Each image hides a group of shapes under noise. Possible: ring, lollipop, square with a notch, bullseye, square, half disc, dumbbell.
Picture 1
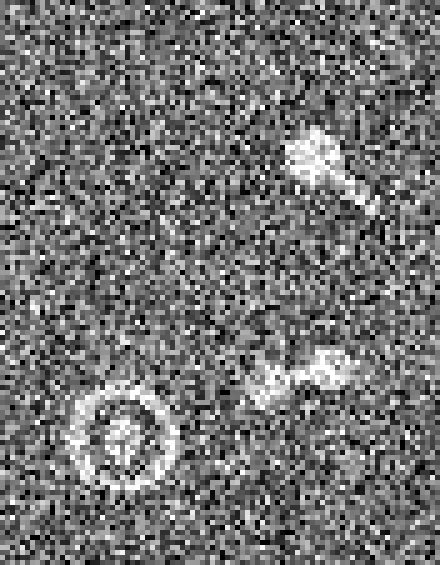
top right: light lollipop; bottom left: light bullseye; bottom right: light dumbbell
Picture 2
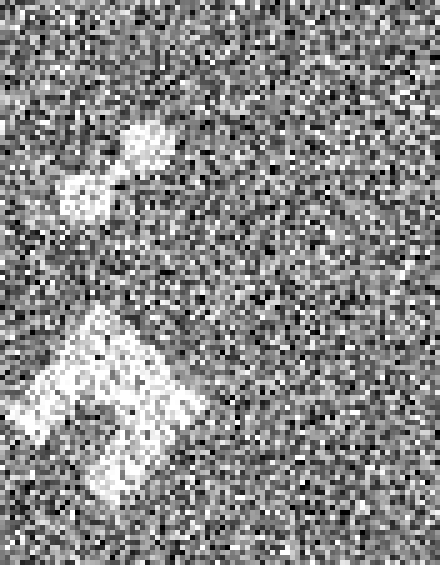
top left: light dumbbell; bottom left: light square with a notch
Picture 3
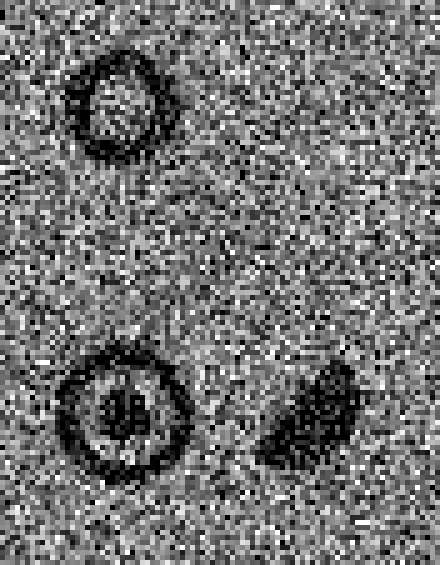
top left: dark ring; bottom left: dark bullseye; bottom right: dark half disc
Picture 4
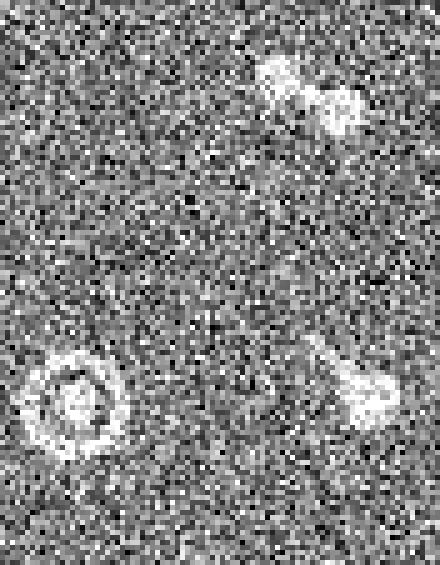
top right: light dumbbell; bottom left: light bullseye; bottom right: light lollipop
